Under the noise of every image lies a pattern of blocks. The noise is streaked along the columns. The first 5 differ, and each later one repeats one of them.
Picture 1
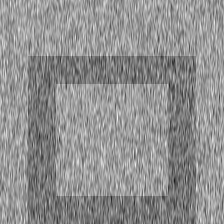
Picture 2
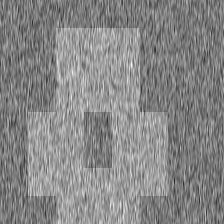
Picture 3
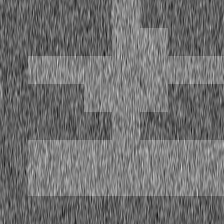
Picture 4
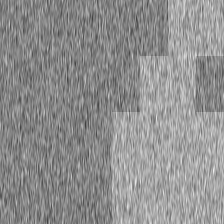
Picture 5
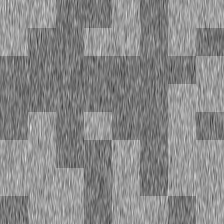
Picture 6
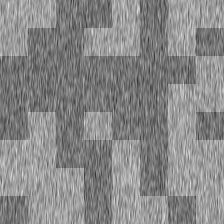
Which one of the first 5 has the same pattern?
5
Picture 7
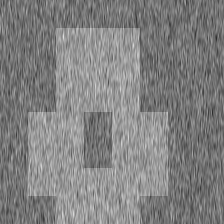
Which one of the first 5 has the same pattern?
2
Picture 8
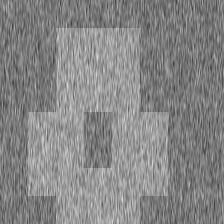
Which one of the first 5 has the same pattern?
2
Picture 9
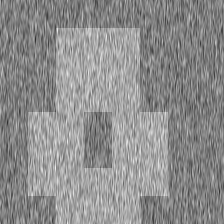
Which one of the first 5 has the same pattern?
2
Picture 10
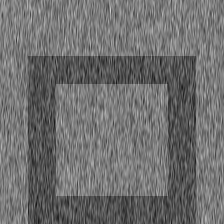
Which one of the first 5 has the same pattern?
1
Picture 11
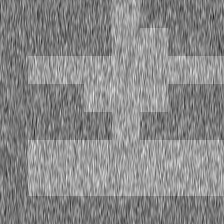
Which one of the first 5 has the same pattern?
3
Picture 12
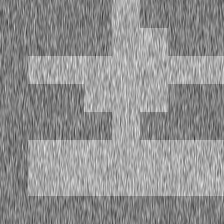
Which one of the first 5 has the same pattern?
3
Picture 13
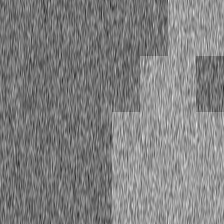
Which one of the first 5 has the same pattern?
4
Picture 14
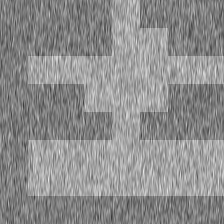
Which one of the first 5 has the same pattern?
3
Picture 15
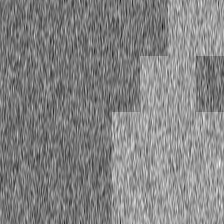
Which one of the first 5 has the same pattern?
4
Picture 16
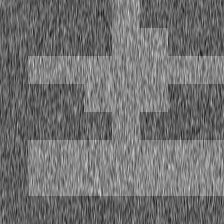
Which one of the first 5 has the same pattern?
3
